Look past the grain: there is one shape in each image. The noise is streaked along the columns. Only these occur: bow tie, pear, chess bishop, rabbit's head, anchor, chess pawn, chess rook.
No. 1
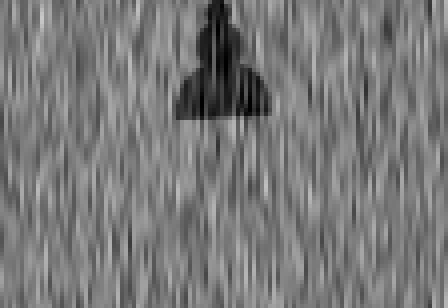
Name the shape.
chess pawn
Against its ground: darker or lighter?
darker
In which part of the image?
top middle
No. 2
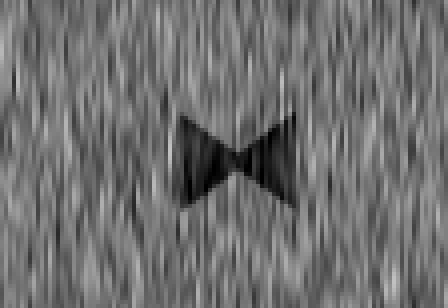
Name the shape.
bow tie
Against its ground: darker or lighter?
darker
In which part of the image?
centre
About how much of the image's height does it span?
a third
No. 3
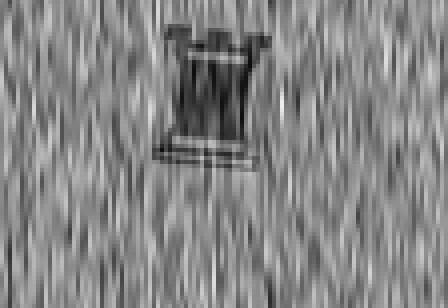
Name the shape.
chess rook
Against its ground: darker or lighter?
darker
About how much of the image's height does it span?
half
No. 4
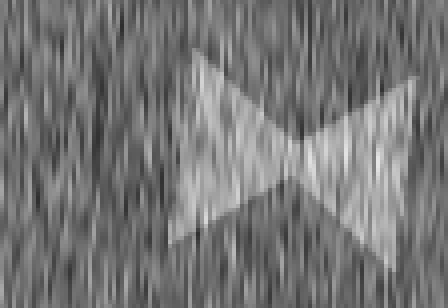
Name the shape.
bow tie
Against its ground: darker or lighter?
lighter
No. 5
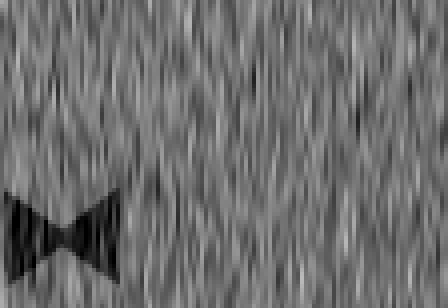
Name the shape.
bow tie
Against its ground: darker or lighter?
darker
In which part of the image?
bottom left
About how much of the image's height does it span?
a third
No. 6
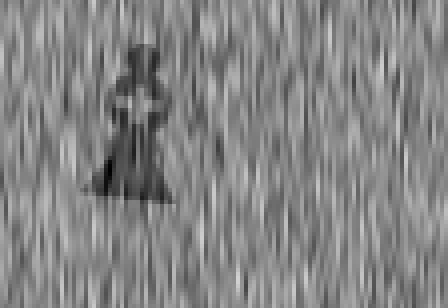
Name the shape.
chess bishop
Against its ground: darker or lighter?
darker
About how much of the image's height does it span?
half
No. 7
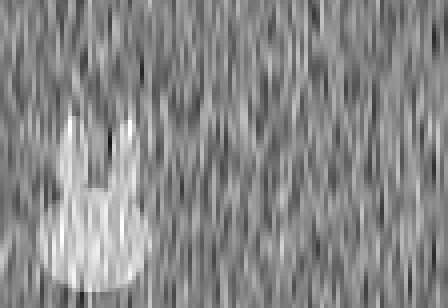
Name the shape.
rabbit's head
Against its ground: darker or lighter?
lighter
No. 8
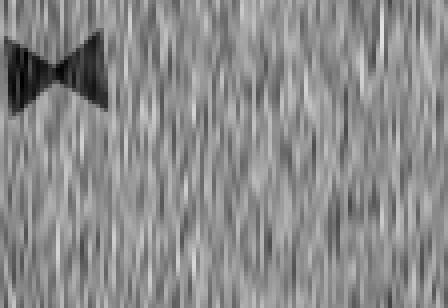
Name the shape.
bow tie
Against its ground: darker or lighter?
darker
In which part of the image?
top left
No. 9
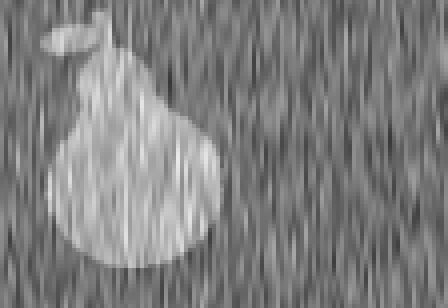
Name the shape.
pear
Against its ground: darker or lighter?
lighter
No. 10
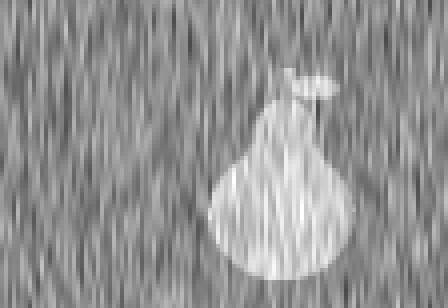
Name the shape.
pear
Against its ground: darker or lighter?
lighter
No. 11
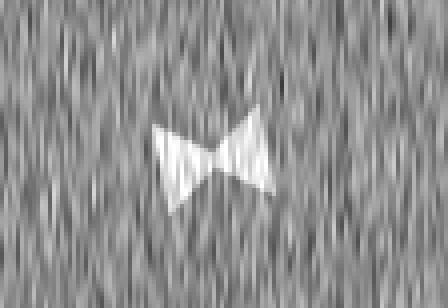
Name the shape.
bow tie
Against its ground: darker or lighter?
lighter
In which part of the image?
centre
